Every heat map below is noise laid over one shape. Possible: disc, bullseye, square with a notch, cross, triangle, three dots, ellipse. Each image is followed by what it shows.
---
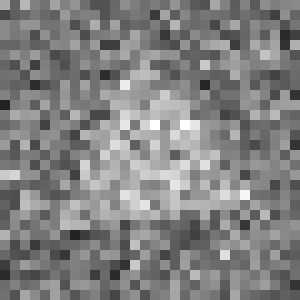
triangle
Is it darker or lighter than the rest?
lighter
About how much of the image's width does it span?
two thirds
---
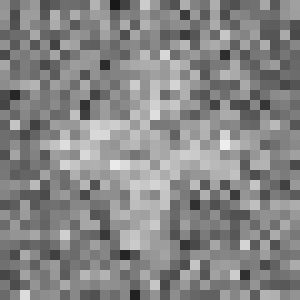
cross
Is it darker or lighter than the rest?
lighter
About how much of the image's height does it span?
two thirds
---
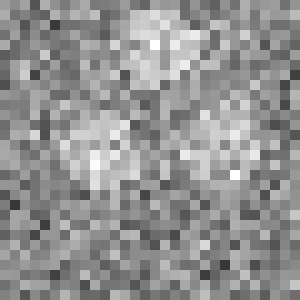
three dots
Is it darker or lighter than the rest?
lighter
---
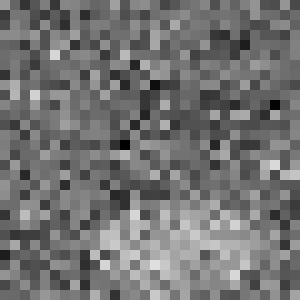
ellipse
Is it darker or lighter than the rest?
lighter
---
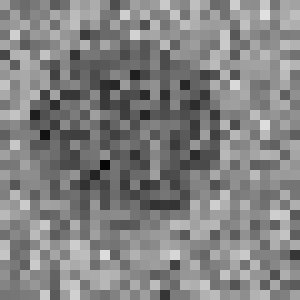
disc
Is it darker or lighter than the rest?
darker
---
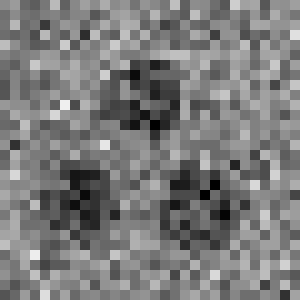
three dots
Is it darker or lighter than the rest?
darker
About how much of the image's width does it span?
two thirds
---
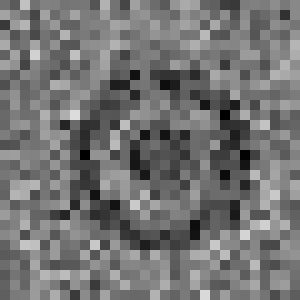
bullseye
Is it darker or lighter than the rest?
darker
